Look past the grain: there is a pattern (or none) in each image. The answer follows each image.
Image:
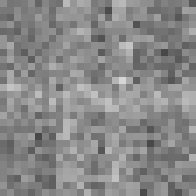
bands of rows crossing bands of columns
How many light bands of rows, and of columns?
1 and 2
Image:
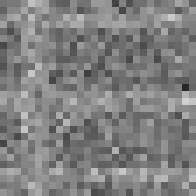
bands of rows crossing bands of columns
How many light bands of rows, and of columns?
3 and 1
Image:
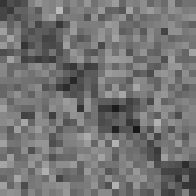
blocks along the diagonal
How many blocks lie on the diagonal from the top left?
6
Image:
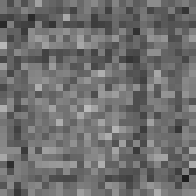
bands of rows crossing bands of columns
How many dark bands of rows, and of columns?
3 and 3
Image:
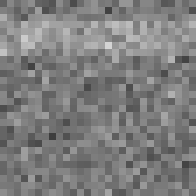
one band of rows
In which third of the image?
top
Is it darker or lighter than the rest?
lighter
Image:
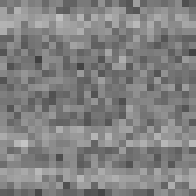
bands of rows
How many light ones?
3
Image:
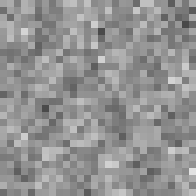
a checkerboard
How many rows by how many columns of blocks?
4 by 6
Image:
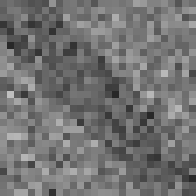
a diagonal band
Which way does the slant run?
top left to bottom right
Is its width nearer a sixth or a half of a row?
a half
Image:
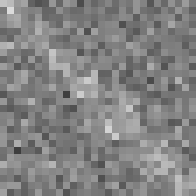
blocks along the diagonal
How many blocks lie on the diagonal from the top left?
7
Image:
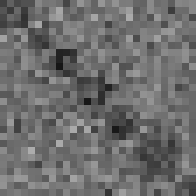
blocks along the diagonal
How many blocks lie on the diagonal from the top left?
7
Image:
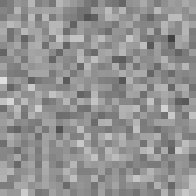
only noise
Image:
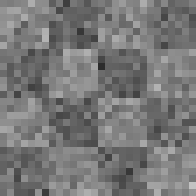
a checkerboard
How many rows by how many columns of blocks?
4 by 4
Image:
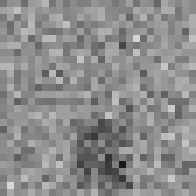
one block
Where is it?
bottom middle
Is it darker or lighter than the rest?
darker
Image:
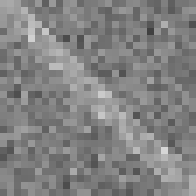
a diagonal band
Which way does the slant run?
top left to bottom right
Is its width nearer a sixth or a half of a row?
a sixth
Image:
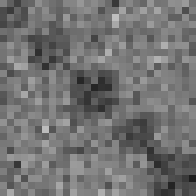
blocks along the diagonal
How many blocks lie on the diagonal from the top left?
5
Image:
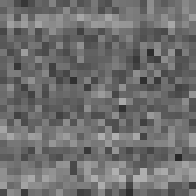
bands of rows
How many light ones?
3
